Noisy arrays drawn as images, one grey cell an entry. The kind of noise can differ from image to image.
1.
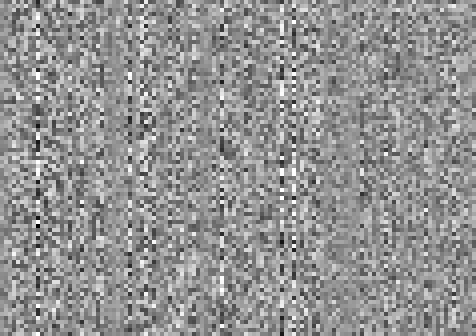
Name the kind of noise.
columns of uneven size
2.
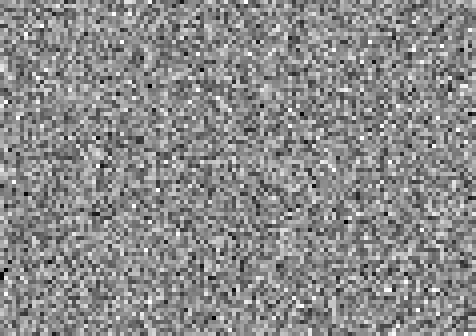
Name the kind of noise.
independent entries
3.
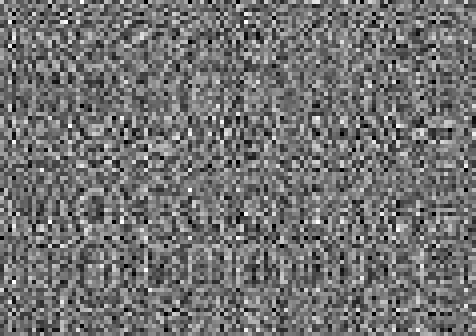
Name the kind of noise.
low rank plus noise
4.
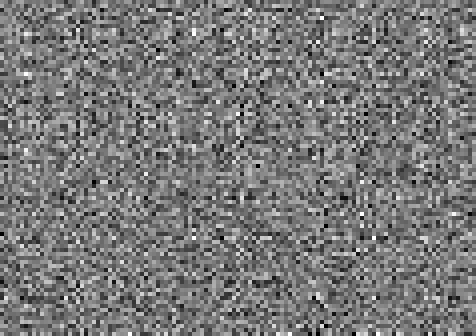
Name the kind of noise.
low rank plus noise
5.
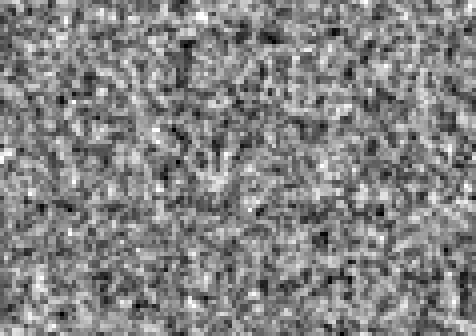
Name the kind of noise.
blotchy
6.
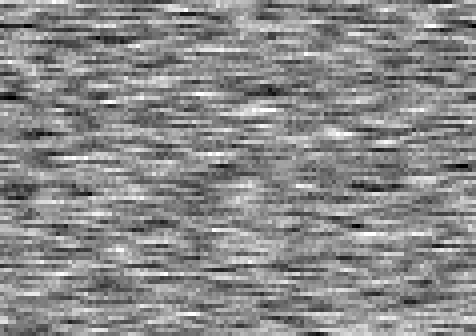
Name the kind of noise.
streaked along the rows
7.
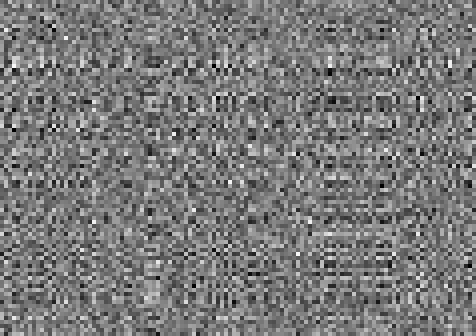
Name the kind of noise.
low rank plus noise
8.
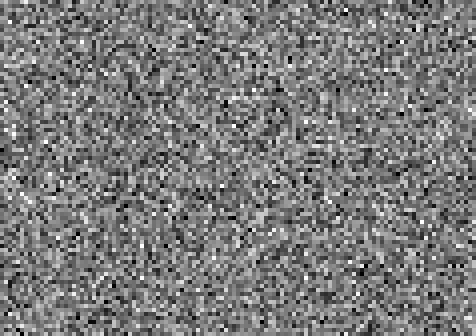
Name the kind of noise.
independent entries
